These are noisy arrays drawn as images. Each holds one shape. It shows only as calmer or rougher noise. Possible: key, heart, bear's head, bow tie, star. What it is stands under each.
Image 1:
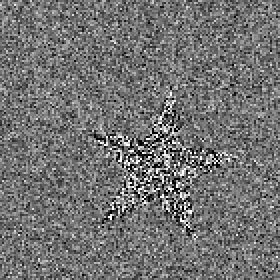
star
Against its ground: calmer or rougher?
rougher
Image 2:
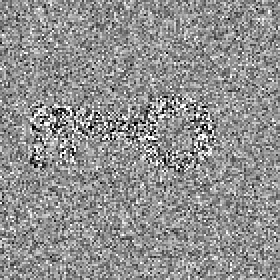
key
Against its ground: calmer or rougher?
rougher
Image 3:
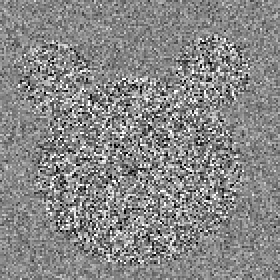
bear's head
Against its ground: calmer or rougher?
rougher
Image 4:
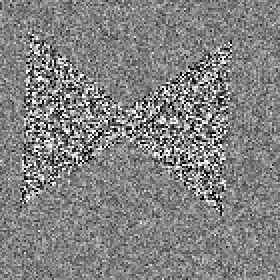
bow tie
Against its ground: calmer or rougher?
rougher
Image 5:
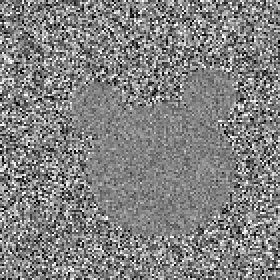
bear's head
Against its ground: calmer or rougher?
calmer
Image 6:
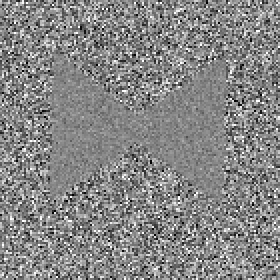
bow tie
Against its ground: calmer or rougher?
calmer
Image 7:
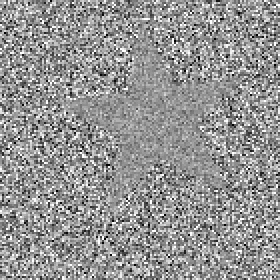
star
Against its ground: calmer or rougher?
calmer
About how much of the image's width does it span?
two thirds
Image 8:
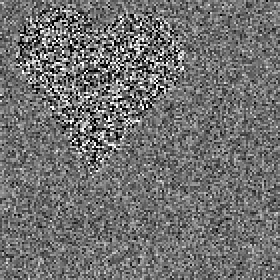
heart
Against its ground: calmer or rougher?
rougher
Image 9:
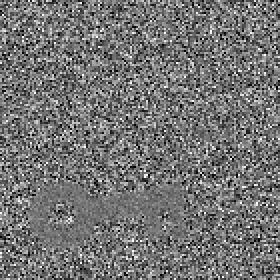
key
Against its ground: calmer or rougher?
calmer
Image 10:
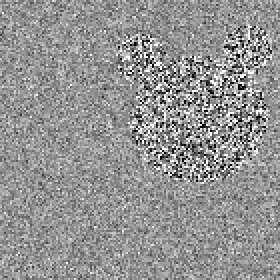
bear's head
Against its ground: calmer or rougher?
rougher
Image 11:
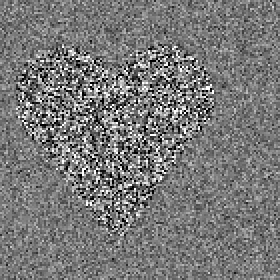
heart
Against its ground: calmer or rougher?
rougher
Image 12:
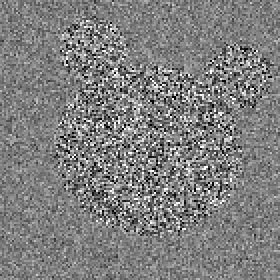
bear's head
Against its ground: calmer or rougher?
rougher
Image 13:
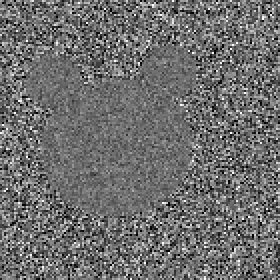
bear's head
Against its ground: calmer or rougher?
calmer
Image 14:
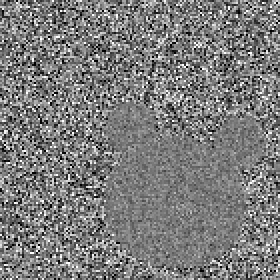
bear's head
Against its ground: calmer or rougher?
calmer
